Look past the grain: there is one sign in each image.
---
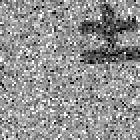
dark plus-minus sign, top right
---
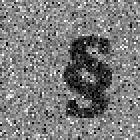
dark section sign
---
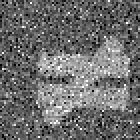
light not-equal sign
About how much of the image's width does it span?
two thirds
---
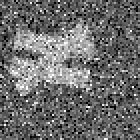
light not-equal sign
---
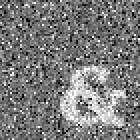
light ampersand
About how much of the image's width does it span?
half
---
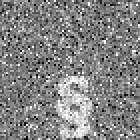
light section sign, bottom middle
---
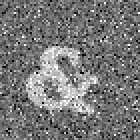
light ampersand
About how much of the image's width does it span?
half
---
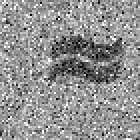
dark approximately sign
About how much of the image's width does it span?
half
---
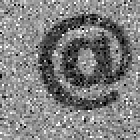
dark at sign
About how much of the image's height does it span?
two thirds
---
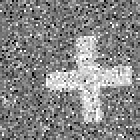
light plus sign
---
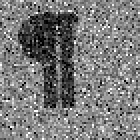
dark pilcrow
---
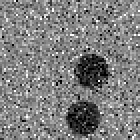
dark colon
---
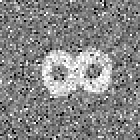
light infinity sign
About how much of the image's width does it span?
half
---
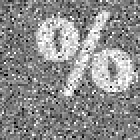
light percent sign
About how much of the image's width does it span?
two thirds
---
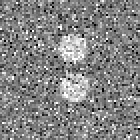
light colon
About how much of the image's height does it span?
half
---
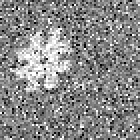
light hash sign
